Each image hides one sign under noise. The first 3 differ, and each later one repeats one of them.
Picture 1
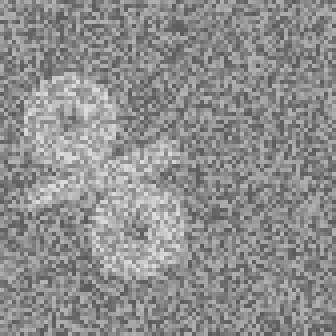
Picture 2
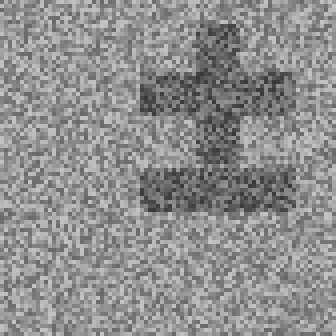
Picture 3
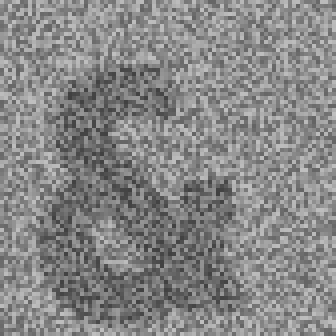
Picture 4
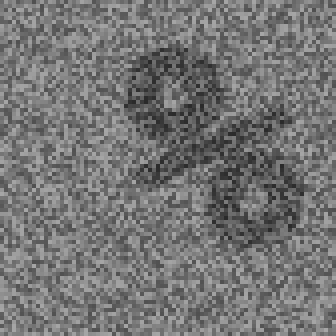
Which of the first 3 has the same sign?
1
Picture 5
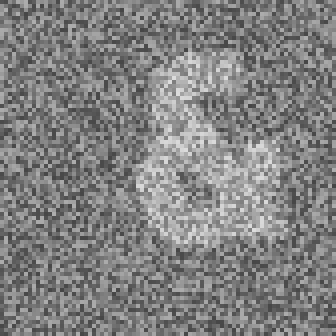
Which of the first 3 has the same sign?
3
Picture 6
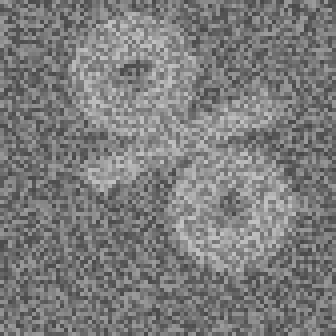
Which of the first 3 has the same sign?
1
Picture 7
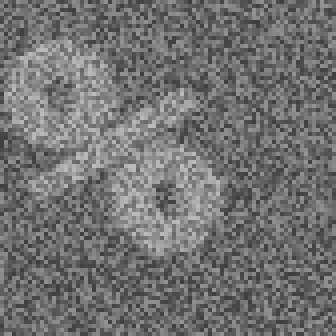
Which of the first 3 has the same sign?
1
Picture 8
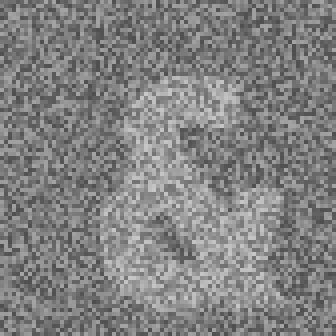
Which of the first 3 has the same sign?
3
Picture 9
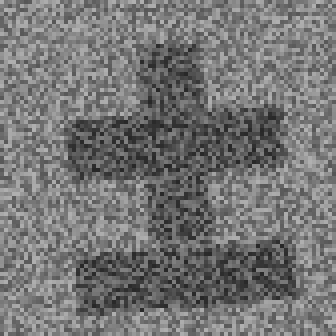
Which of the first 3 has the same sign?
2
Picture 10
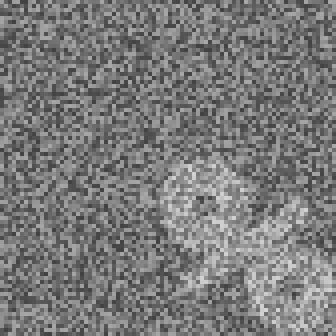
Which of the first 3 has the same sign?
1
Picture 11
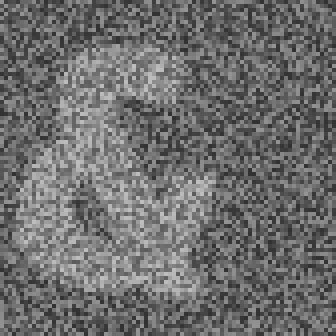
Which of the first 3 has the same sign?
3
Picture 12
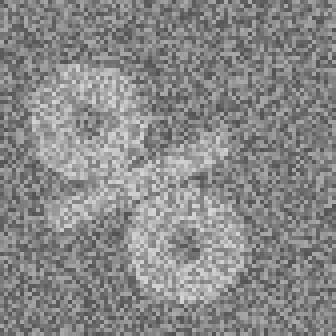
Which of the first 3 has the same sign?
1
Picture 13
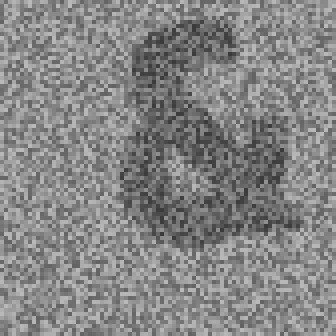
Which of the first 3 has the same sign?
3
